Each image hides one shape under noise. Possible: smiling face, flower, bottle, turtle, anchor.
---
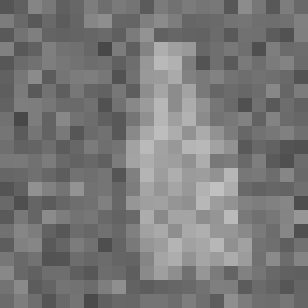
bottle
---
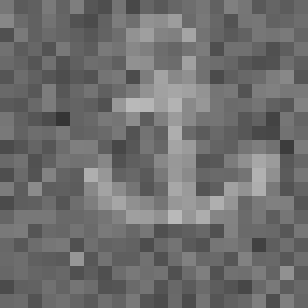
anchor
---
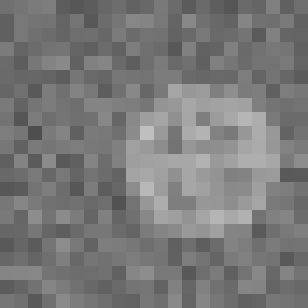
smiling face
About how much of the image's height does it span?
half
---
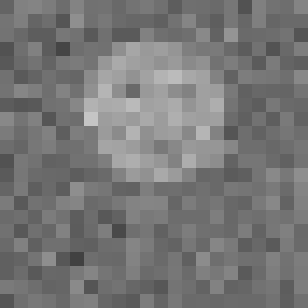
smiling face
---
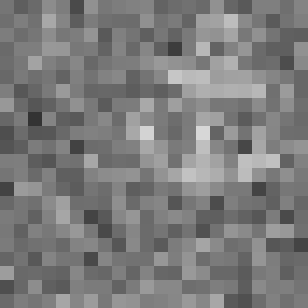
anchor
